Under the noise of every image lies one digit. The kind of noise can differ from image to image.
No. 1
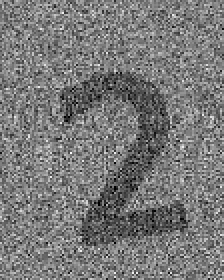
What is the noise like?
low rank plus noise
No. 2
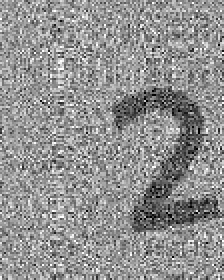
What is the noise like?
low rank plus noise
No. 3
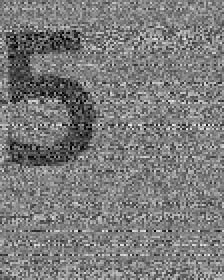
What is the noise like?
rows of uneven size
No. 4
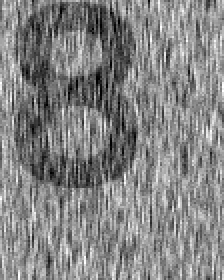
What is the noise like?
streaked along the columns
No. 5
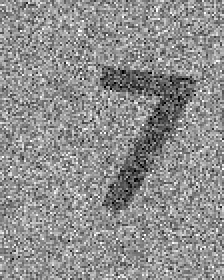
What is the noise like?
independent entries
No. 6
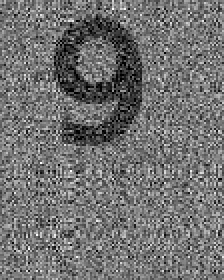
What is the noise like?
low rank plus noise
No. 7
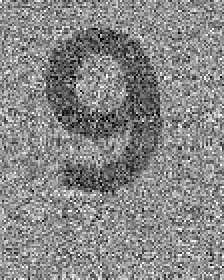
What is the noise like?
low rank plus noise
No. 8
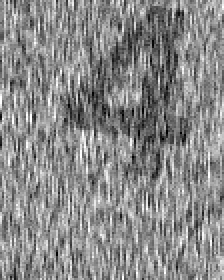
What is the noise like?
streaked along the columns
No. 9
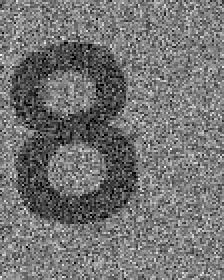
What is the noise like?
independent entries
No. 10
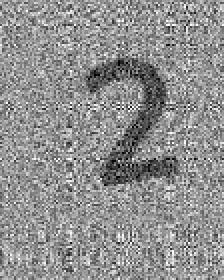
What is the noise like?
low rank plus noise
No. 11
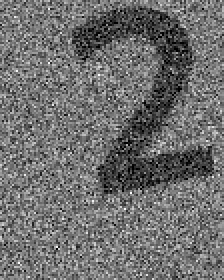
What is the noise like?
independent entries
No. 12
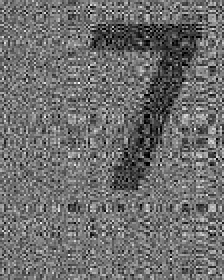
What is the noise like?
low rank plus noise
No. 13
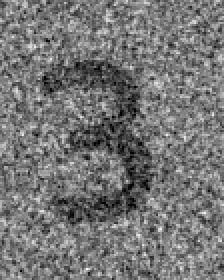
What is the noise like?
blotchy
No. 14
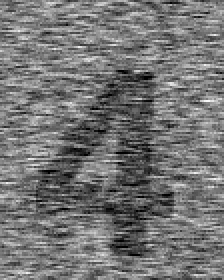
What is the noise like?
streaked along the rows
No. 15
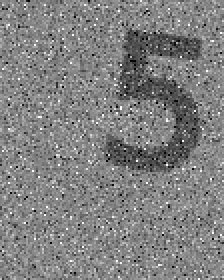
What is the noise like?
heavy tails
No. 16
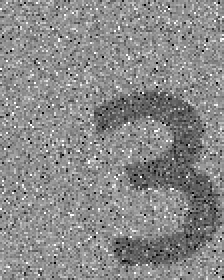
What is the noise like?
heavy tails
